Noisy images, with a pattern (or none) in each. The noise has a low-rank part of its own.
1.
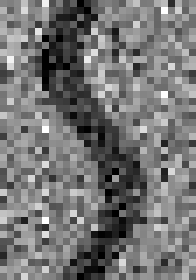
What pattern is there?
a wavy band
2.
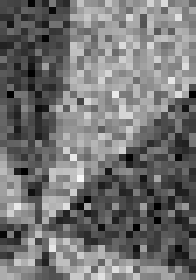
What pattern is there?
spokes from one point
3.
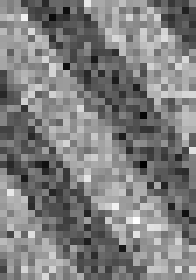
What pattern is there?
diagonal stripes
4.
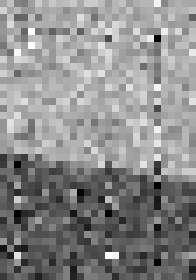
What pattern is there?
a sharp edge
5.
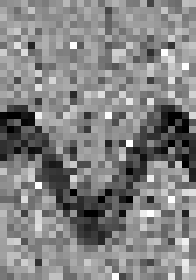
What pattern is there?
a wavy band
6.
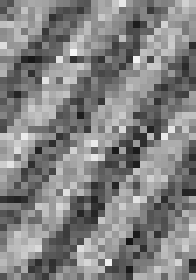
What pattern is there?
diagonal stripes
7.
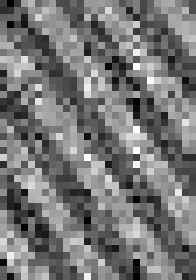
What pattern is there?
diagonal stripes
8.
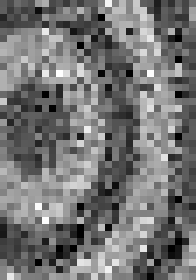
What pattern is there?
rings round one point
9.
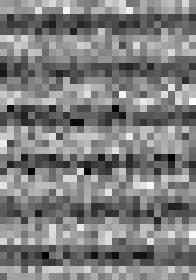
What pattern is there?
horizontal stripes
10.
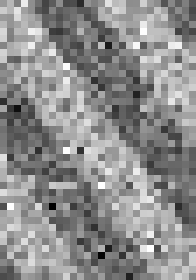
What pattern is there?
diagonal stripes
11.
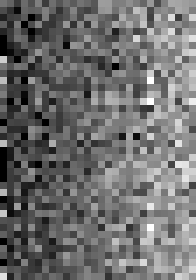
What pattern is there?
a smooth slope
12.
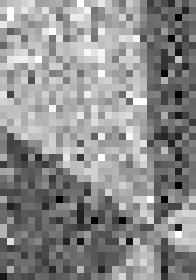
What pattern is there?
spokes from one point
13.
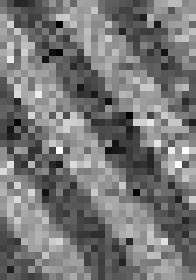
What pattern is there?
diagonal stripes
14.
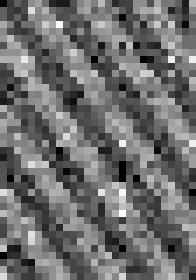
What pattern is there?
diagonal stripes
